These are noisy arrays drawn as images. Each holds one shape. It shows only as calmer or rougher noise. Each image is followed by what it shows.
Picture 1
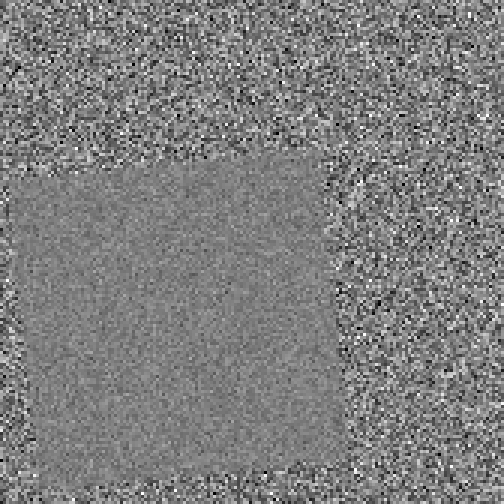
square
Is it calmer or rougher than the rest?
calmer
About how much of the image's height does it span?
two thirds
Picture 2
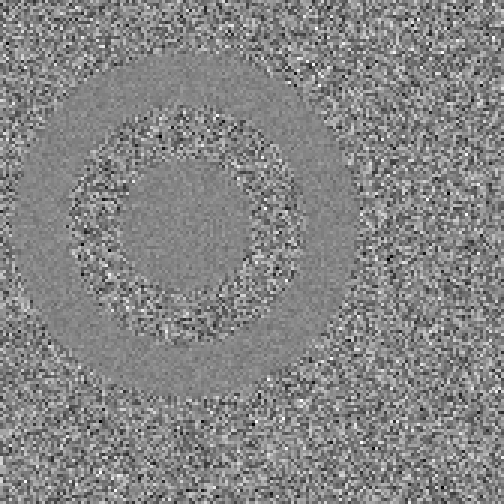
bullseye
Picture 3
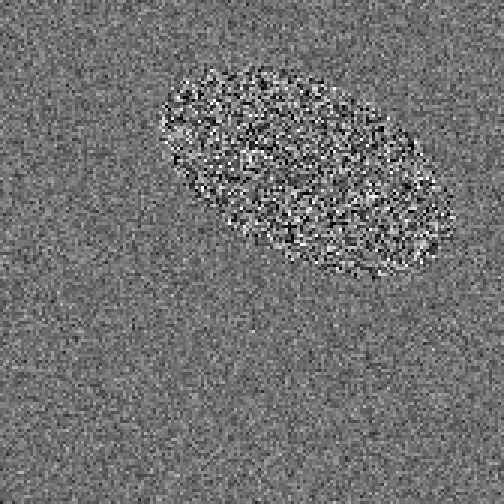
ellipse
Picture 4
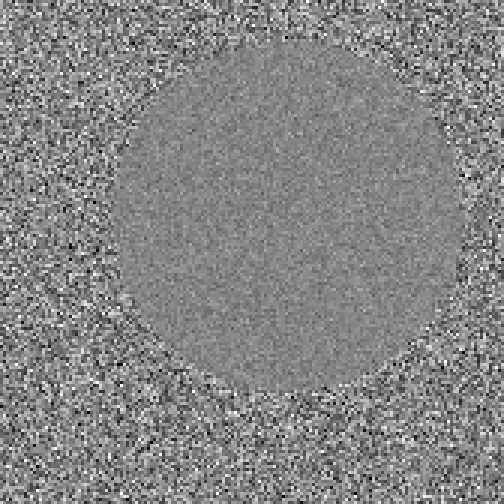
disc
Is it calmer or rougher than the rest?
calmer
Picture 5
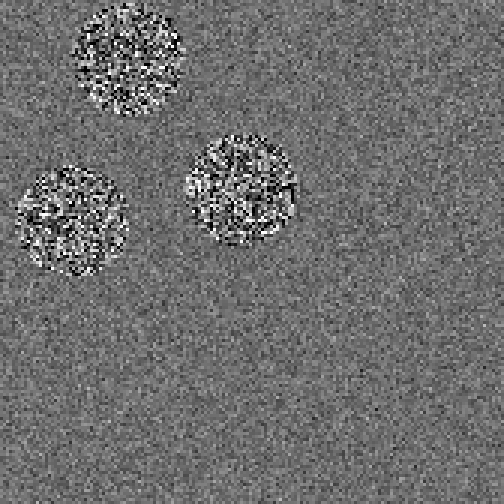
three dots
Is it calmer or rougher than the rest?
rougher
